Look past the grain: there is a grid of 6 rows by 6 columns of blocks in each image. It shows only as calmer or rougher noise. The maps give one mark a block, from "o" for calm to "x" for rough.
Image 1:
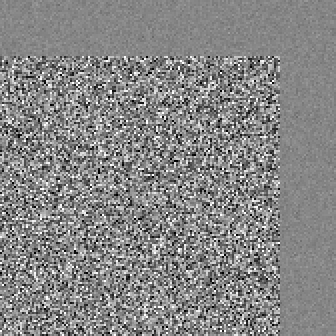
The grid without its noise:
o o o o o o
x x x x x o
x x x x x o
x x x x x o
x x x x x o
x x x x x o
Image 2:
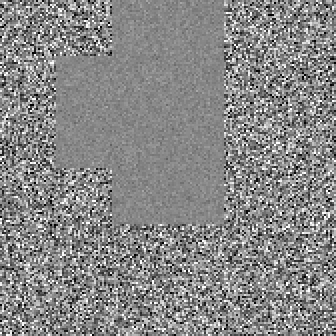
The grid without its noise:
x x o o x x
x o o o x x
x o o o x x
x x o o x x
x x x x x x
x x x x x x
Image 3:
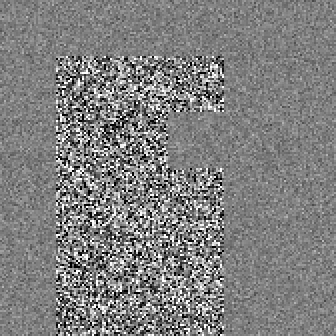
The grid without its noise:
o o o o o o
o x x x o o
o x x o o o
o x x x o o
o x x x o o
o x x x o o
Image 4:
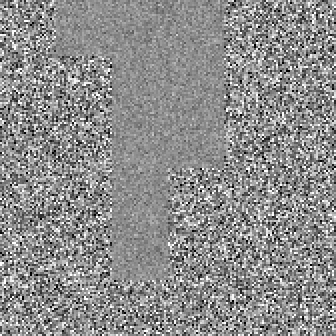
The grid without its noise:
x o o o x x
x x o o x x
x x o o x x
x x o x x x
x x o x x x
x x x x x x
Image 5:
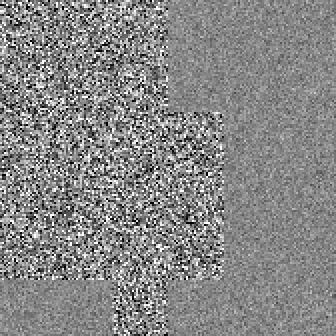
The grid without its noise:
x x x o o o
x x x o o o
x x x x o o
x x x x o o
x x x x o o
o o x o o o
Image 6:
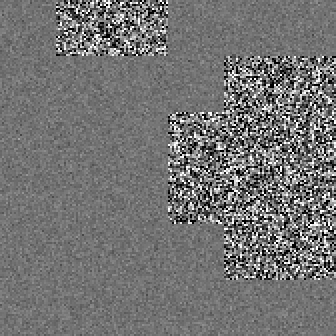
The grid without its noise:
o x x o o o
o o o o x x
o o o x x x
o o o x x x
o o o o x x
o o o o o o
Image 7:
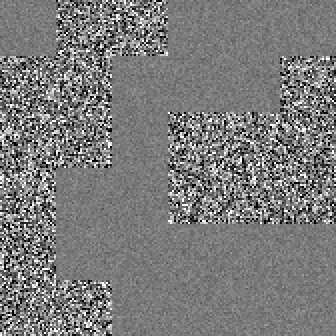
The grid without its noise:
o x x o o o
x x o o o x
x x o x x x
x o o x x x
x o o o o o
x x o o o o
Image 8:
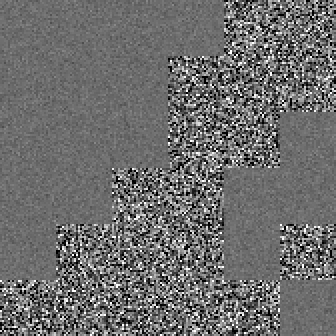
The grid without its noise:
o o o o x x
o o o x x x
o o o x x o
o o x x o o
o x x x o x
x x x x x o
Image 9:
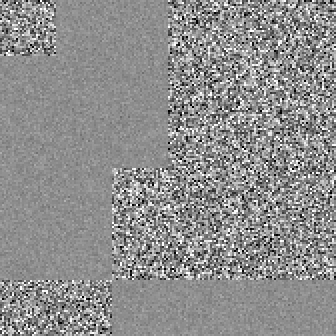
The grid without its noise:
x o o x x x
o o o x x x
o o o x x x
o o x x x x
o o x x x x
x x o o o o
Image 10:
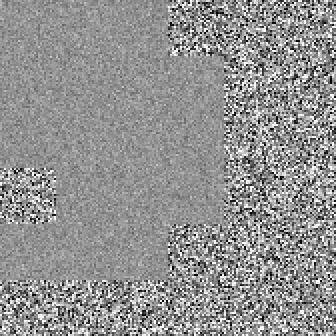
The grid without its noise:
o o o x x x
o o o o x x
o o o o x x
x o o o x x
o o o x x x
x x x x x x
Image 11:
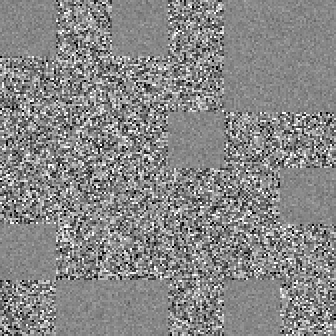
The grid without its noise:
o x o x o o
x x x x o o
x x x o x x
x x x x x o
o x x x x x
x o o x o x
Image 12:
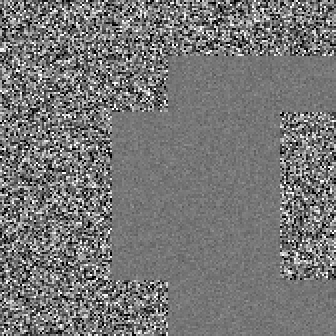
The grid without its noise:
x x x x x x
x x x o o o
x x o o o x
x x o o o x
x x o o o x
x x x o o o
